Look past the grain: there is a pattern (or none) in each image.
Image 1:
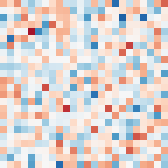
only noise
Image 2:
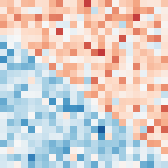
a sharp edge
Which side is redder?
top right
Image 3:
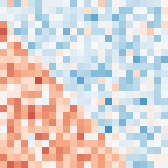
a sharp edge
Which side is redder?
bottom left
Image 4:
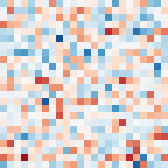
only noise
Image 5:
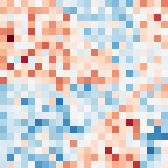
spokes from one point
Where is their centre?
middle right
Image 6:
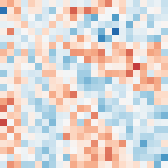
spokes from one point
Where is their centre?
top left
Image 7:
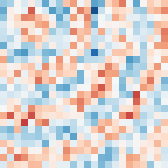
rings round one point
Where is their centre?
top left
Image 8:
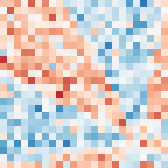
spokes from one point
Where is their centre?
bottom right
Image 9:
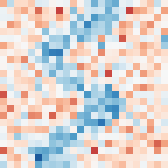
a wavy band
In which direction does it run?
top to bottom
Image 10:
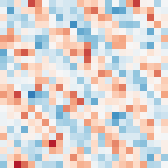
diagonal stripes
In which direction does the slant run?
top left to bottom right
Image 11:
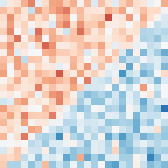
a sharp edge
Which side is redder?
top left
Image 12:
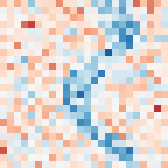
a wavy band
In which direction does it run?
top to bottom
